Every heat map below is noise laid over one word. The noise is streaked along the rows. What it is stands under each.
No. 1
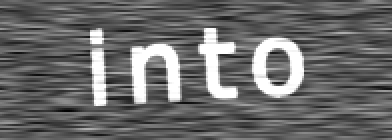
into
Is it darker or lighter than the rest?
lighter
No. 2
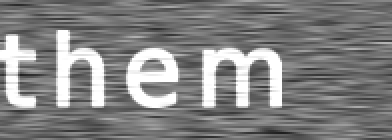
them
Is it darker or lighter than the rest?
lighter
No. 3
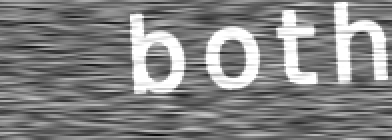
both
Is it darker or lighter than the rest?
lighter
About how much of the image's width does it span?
two thirds
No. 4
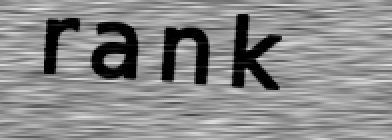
rank
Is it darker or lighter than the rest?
darker
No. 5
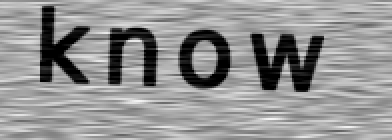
know
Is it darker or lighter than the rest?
darker
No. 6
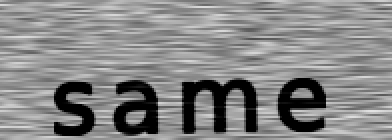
same
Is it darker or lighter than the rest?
darker
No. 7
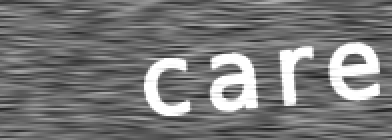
care
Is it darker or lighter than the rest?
lighter
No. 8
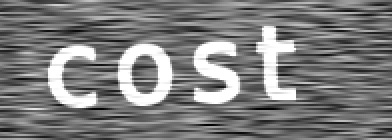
cost
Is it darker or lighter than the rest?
lighter
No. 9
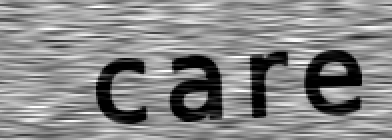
care
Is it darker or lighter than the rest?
darker
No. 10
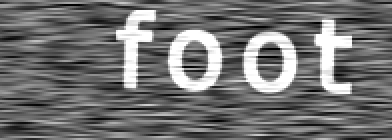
foot
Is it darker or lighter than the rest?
lighter
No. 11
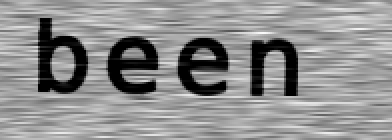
been
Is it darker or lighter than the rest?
darker
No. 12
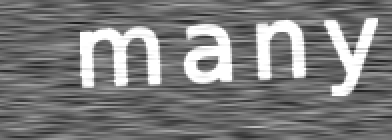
many
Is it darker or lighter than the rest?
lighter
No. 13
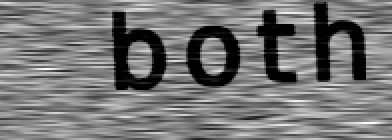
both
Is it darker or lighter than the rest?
darker
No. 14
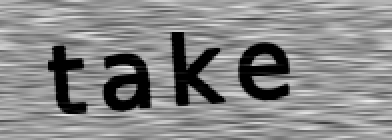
take
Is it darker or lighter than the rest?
darker
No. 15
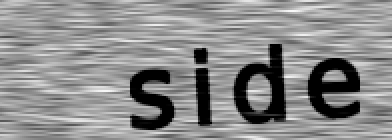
side
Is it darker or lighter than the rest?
darker
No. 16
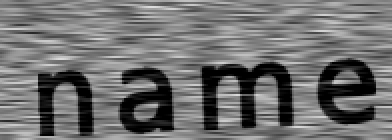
name
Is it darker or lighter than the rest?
darker
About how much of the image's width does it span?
nearly all
